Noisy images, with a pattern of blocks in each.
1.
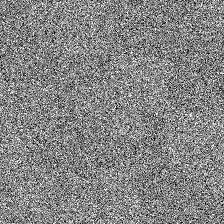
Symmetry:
mirrored about the diagonal from the bottom left
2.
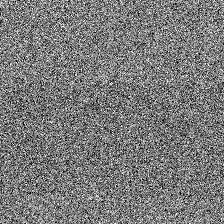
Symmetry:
left and right mirror each other
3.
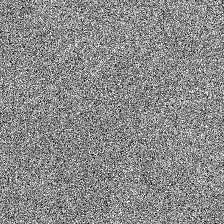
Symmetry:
mirrored about the diagonal from the bottom left
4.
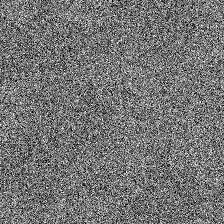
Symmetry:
top and bottom mirror each other
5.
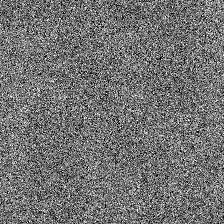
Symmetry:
the same after a half turn
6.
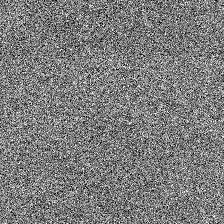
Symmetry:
left and right mirror each other
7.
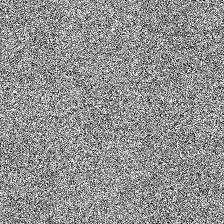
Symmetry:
top and bottom mirror each other
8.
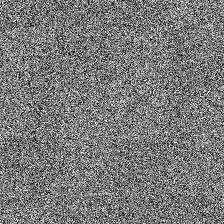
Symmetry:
the same after a half turn
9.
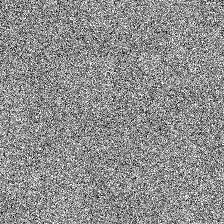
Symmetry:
mirrored about the diagonal from the top left
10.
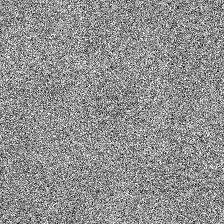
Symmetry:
mirrored about the diagonal from the top left
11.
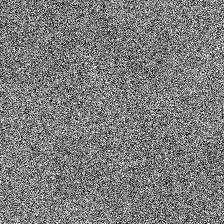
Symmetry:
the same after a half turn
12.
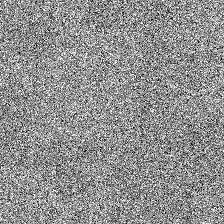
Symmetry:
mirrored about the diagonal from the top left
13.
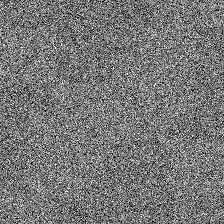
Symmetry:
the same after a half turn
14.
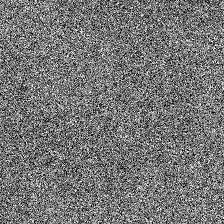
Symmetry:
mirrored about the diagonal from the top left
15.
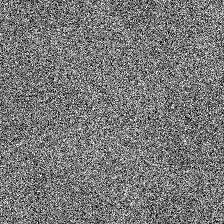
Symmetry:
the same after a half turn
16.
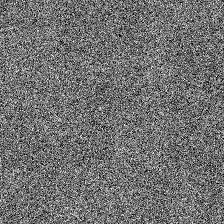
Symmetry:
no symmetry
